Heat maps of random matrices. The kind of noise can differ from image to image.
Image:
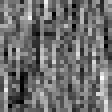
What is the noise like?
streaked along the columns
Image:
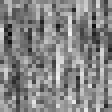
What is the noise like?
streaked along the columns
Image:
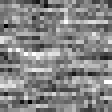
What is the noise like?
streaked along the rows
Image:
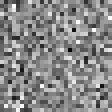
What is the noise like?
independent entries
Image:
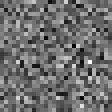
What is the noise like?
low rank plus noise
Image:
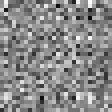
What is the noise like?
low rank plus noise
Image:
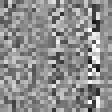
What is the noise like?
columns of uneven size
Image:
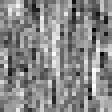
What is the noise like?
streaked along the columns
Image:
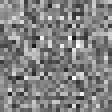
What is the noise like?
low rank plus noise
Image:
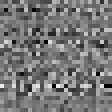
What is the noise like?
rows of uneven size
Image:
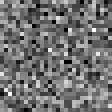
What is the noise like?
independent entries
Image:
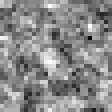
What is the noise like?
blotchy
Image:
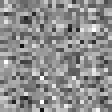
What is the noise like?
low rank plus noise
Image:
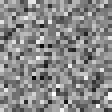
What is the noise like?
independent entries
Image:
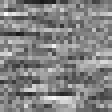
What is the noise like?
streaked along the rows
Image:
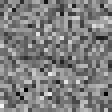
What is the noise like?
independent entries
